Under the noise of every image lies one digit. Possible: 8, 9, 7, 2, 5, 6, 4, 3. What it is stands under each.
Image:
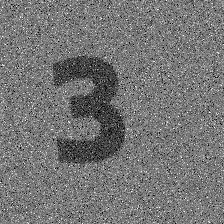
dark 3
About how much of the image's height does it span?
half
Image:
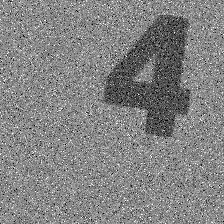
dark 4
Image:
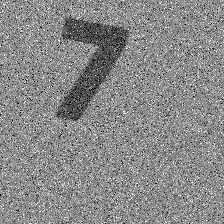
dark 7
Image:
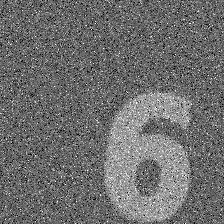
light 6
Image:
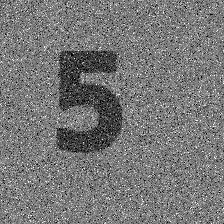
dark 5
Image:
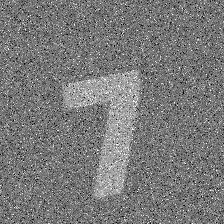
light 7
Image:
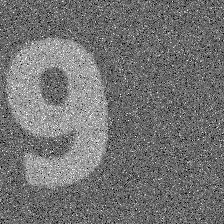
light 9
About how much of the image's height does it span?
two thirds
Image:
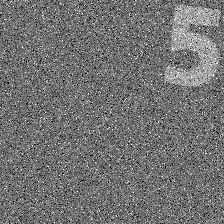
light 5, top right
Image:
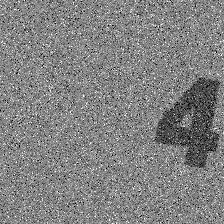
dark 4, middle right
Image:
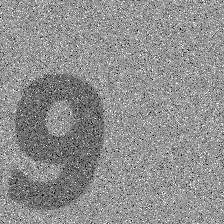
dark 9
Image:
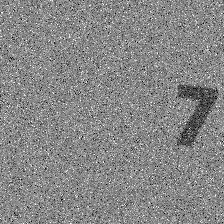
dark 7, middle right
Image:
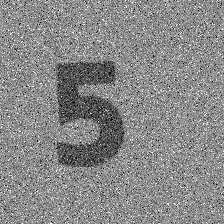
dark 5
